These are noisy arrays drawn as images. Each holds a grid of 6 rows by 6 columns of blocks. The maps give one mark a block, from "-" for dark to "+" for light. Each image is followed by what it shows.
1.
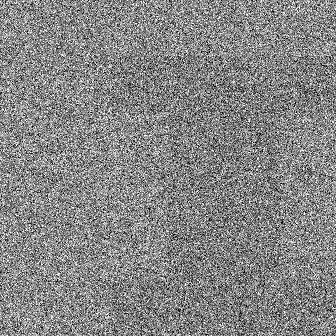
++++++
++----
+++--+
+++--+
+++--+
++----
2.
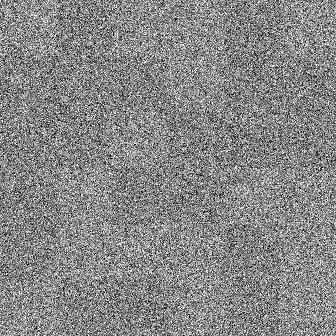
+-++-+
---+--
--+---
-+--++
-+++-+
+--+-+
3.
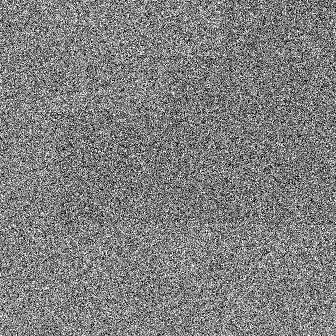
++++--
+++---
+-----
+-----
++++++
++++++
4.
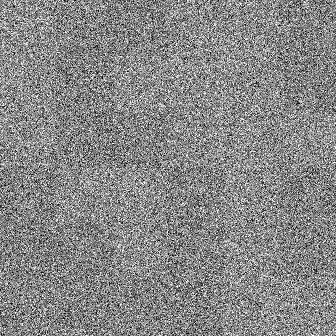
+--++-
+-+++-
+--+++
-++-+-
--+-+-
----++
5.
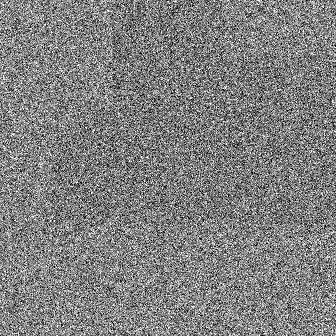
++--++
++----
+-----
+-----
++++++
++++++
